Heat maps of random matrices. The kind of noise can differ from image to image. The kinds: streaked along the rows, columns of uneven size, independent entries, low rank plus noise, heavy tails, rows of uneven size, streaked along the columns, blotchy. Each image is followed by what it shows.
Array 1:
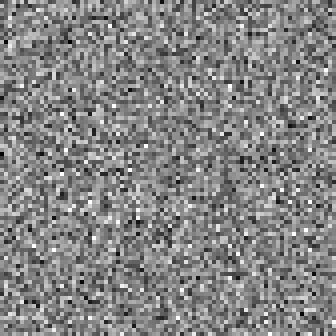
independent entries
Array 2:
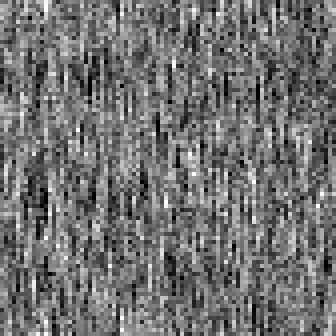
streaked along the columns
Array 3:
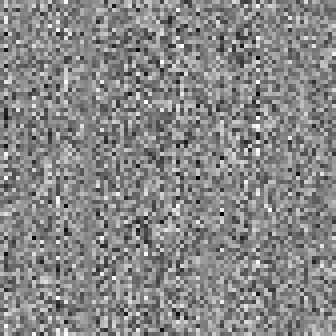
columns of uneven size
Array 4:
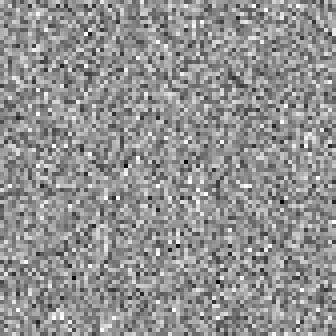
independent entries
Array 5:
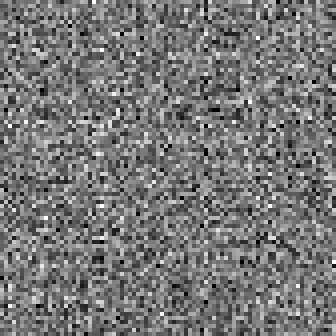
low rank plus noise
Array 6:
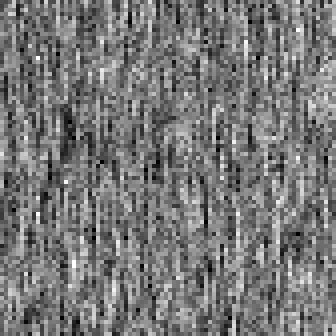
streaked along the columns
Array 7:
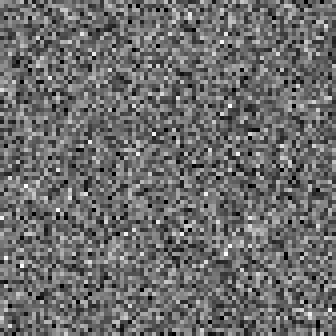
independent entries
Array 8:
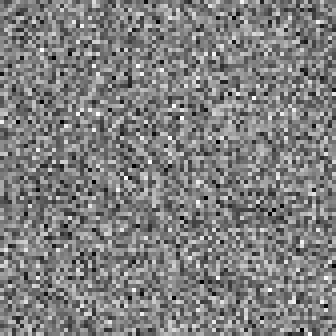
independent entries
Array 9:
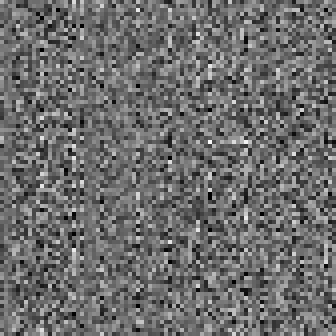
columns of uneven size
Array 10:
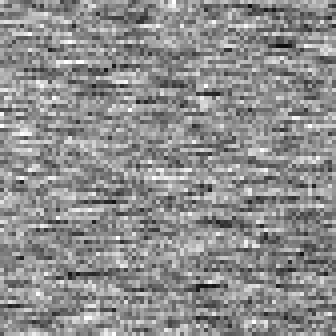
streaked along the rows
